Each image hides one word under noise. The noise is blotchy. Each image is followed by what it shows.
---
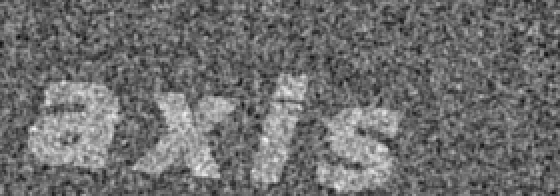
axis
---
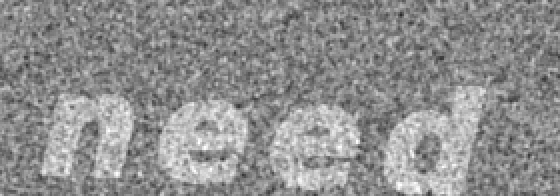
need
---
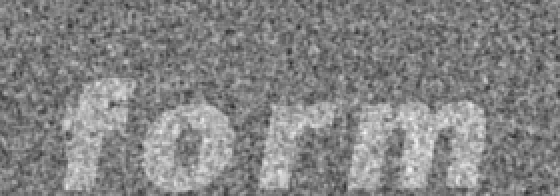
form
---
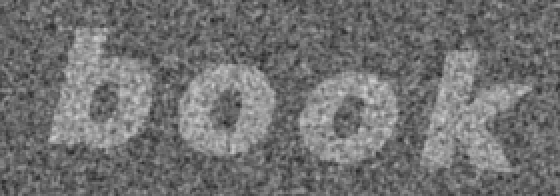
book
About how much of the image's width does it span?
nearly all
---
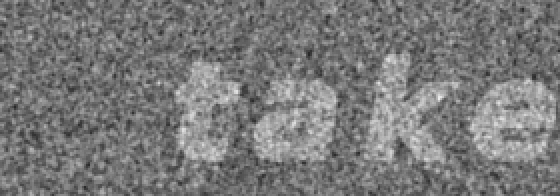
take
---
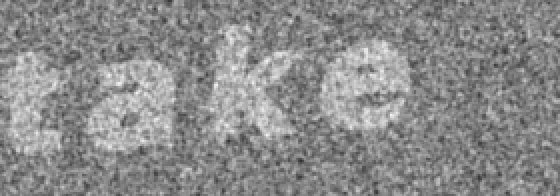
take
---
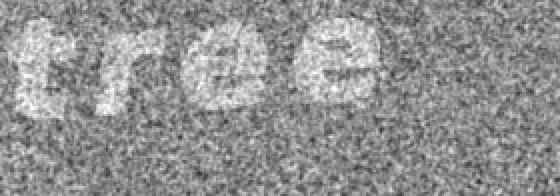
tree
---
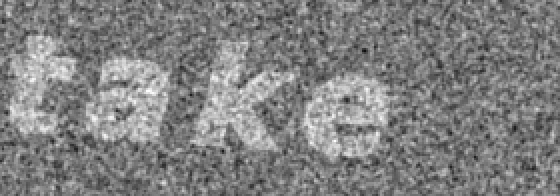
take
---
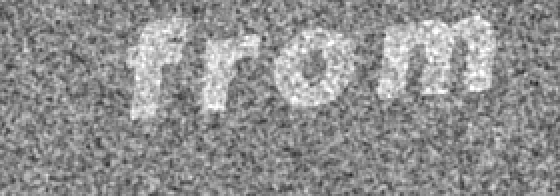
from
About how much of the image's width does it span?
two thirds
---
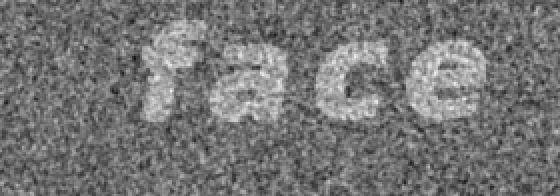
face
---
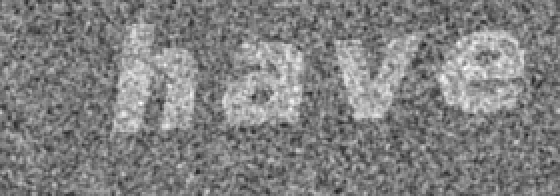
have
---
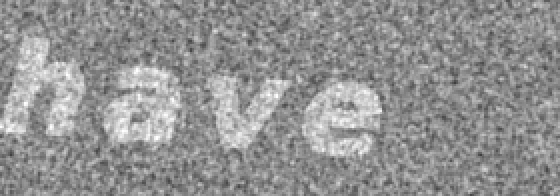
have
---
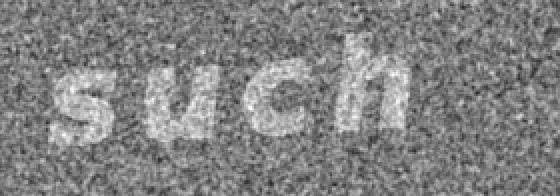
such
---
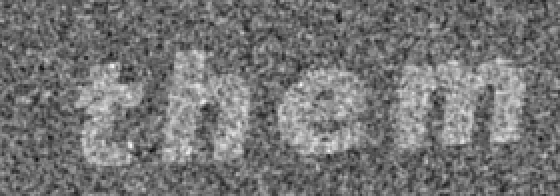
them
